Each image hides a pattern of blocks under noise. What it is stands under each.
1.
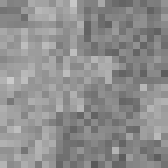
no symmetry
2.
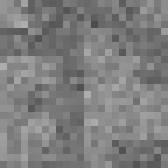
no symmetry
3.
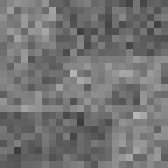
the same after a half turn
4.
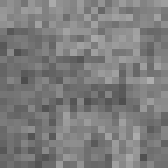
no symmetry
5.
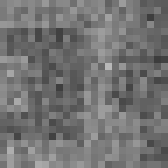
top and bottom mirror each other
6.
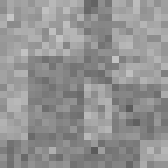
no symmetry
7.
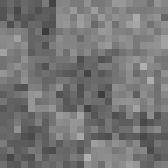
mirrored about the diagonal from the bottom left
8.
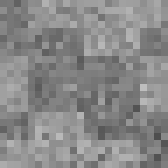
the same after a half turn
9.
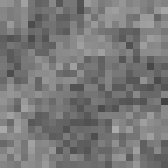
mirrored about the diagonal from the top left
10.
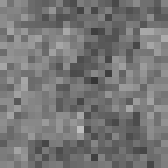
top and bottom mirror each other
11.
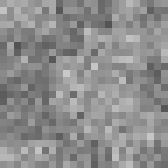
top and bottom mirror each other
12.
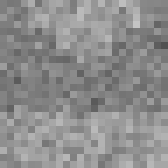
left and right mirror each other
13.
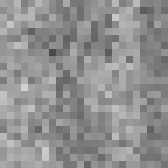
top and bottom mirror each other
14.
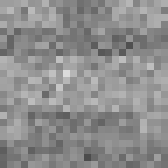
left and right mirror each other
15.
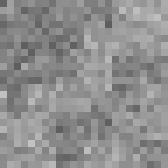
mirrored about the diagonal from the top left
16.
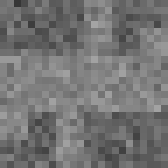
the same after a half turn
